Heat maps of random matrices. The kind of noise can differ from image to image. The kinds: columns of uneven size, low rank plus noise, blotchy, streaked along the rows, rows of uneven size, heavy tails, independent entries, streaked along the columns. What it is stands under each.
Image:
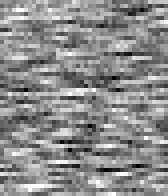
streaked along the rows
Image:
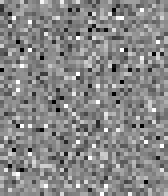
heavy tails
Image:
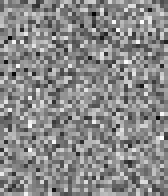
independent entries
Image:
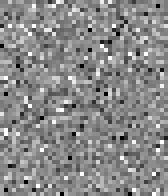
heavy tails
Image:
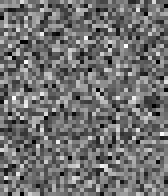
independent entries
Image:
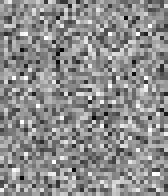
independent entries
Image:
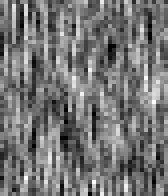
streaked along the columns
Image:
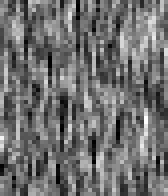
streaked along the columns
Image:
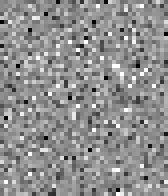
heavy tails
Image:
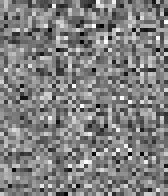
low rank plus noise
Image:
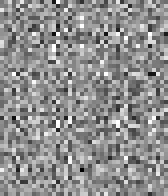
low rank plus noise
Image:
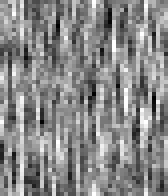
streaked along the columns
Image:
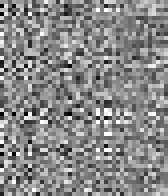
low rank plus noise
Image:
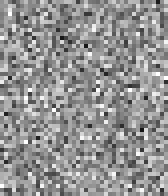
independent entries
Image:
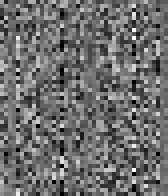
columns of uneven size
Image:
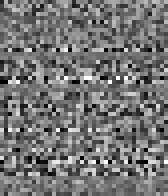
rows of uneven size
